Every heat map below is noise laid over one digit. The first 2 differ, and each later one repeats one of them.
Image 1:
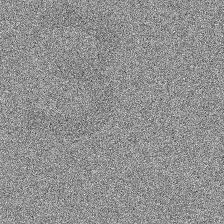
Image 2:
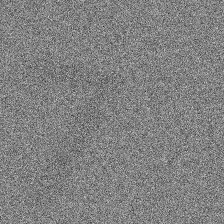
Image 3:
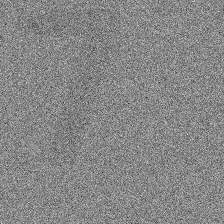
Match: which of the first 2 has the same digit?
2
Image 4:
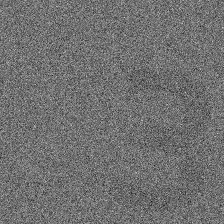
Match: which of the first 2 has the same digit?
1
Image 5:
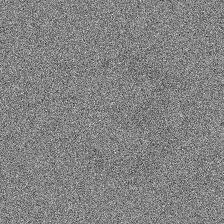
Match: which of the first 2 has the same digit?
1
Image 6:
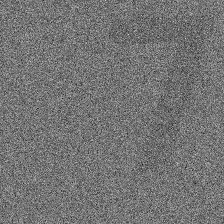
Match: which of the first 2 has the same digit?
2
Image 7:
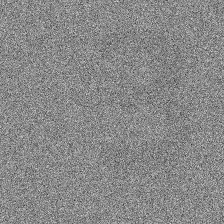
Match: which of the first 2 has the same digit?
1
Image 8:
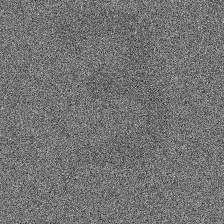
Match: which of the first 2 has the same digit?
1
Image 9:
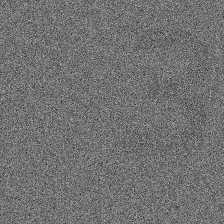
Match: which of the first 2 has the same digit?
1
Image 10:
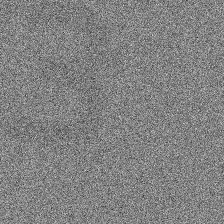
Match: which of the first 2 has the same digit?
1
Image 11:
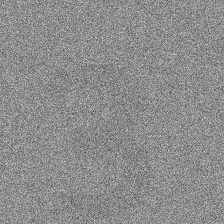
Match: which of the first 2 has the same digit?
1
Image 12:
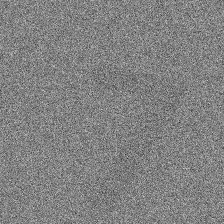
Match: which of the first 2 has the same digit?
2
